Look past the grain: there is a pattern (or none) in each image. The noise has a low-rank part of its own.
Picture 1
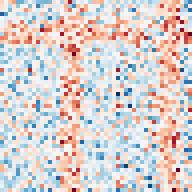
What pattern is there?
bands of rows crossing bands of columns
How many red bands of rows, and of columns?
1 and 2
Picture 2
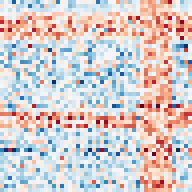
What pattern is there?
bands of rows crossing bands of columns
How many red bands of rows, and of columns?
2 and 1
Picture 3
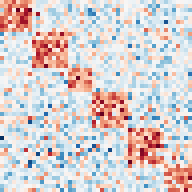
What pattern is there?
blocks along the diagonal
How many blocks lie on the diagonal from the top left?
6
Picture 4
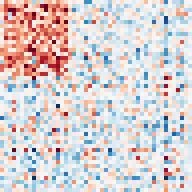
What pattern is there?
one block
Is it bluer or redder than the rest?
redder
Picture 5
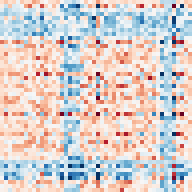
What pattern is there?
bands of rows crossing bands of columns
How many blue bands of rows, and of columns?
2 and 2
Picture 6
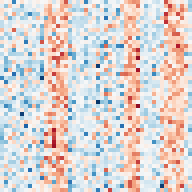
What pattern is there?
bands of columns
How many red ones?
3
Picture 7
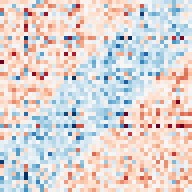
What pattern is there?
a diagonal band
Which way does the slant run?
bottom left to top right
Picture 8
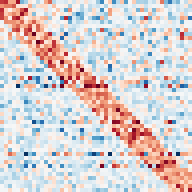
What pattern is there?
a diagonal band
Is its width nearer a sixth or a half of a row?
a sixth
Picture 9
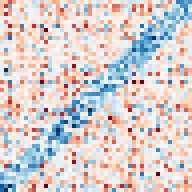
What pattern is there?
a diagonal band
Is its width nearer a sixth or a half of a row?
a sixth
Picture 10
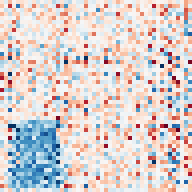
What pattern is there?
one block
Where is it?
bottom left
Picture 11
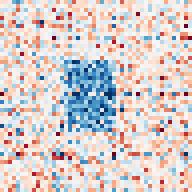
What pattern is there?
one block
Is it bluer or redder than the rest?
bluer
